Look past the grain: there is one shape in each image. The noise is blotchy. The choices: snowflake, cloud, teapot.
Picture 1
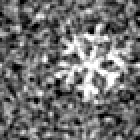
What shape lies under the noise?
snowflake
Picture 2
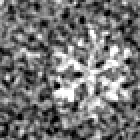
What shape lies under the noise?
snowflake
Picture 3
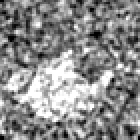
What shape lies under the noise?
teapot
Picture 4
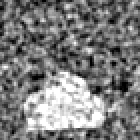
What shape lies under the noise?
cloud
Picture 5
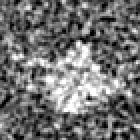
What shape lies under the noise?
teapot
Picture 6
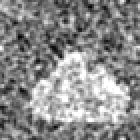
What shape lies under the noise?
cloud
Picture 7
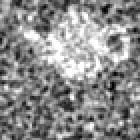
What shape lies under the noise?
teapot
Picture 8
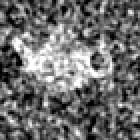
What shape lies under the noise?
teapot
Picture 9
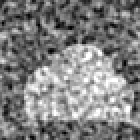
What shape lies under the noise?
cloud
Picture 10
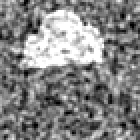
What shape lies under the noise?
cloud
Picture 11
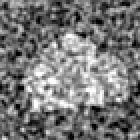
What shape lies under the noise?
cloud
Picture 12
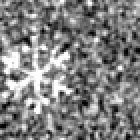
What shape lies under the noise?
snowflake
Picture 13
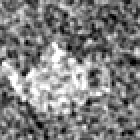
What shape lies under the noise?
teapot
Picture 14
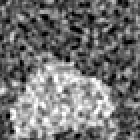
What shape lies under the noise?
cloud
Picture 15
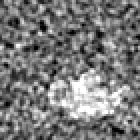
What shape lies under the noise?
teapot
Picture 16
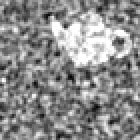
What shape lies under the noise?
teapot
